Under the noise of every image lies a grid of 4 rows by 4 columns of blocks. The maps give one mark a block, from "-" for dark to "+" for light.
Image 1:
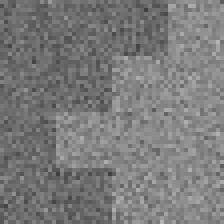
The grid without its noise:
- - - +
- - + +
- + + +
- - + +
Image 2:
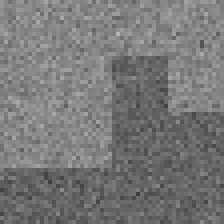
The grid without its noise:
+ + + +
+ + - +
+ + - -
- - - -
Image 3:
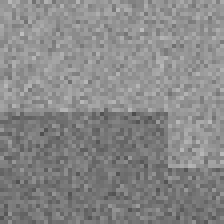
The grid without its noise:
+ + + +
+ + + +
- - - +
- - - -
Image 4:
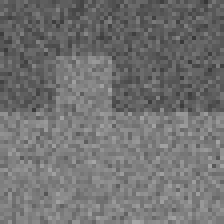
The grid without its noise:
- - - -
- + - -
+ + + +
+ + + +
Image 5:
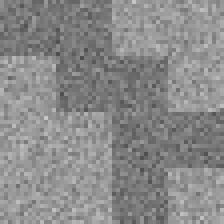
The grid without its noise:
- - + +
+ - - +
+ + - -
+ + - +
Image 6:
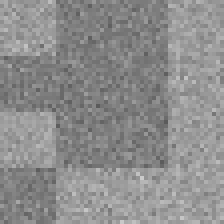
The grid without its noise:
+ - - +
- - - +
+ - - +
- + + +
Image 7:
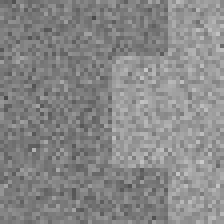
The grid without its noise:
- - - +
- - + +
- - + +
- - - +
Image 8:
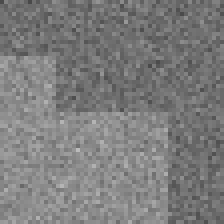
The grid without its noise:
- - - -
+ - - -
+ + + -
+ + + -
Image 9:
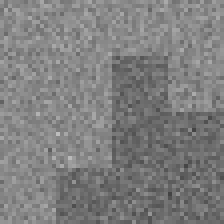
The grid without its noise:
+ + + +
+ + - +
+ + - -
+ - - -
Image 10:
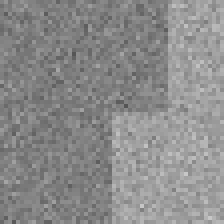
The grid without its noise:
- - - +
- - - +
- - + +
- - + +
